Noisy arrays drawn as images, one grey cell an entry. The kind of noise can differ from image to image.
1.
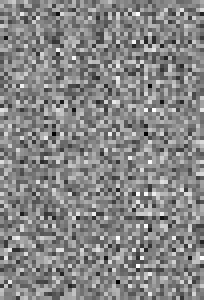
low rank plus noise
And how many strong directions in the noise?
five to eight
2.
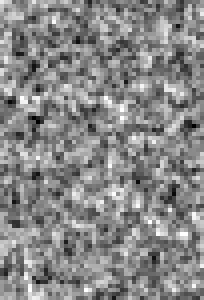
blotchy
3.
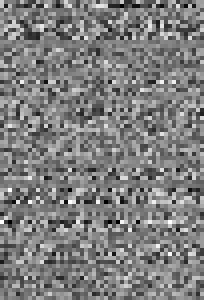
rows of uneven size
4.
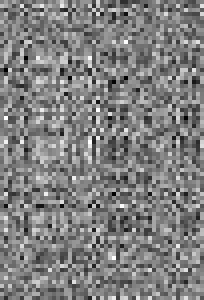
low rank plus noise
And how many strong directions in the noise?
one
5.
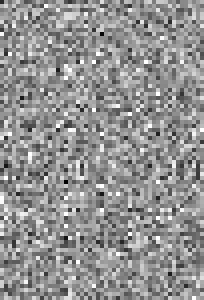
low rank plus noise
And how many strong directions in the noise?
five to eight
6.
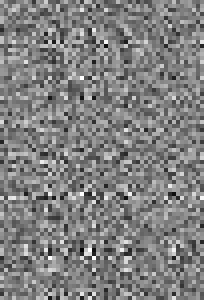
low rank plus noise
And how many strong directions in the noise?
two
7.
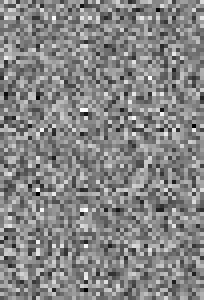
low rank plus noise
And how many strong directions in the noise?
three or four
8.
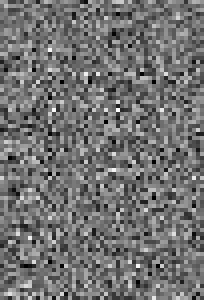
low rank plus noise
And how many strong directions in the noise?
five to eight
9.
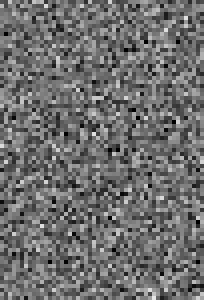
independent entries
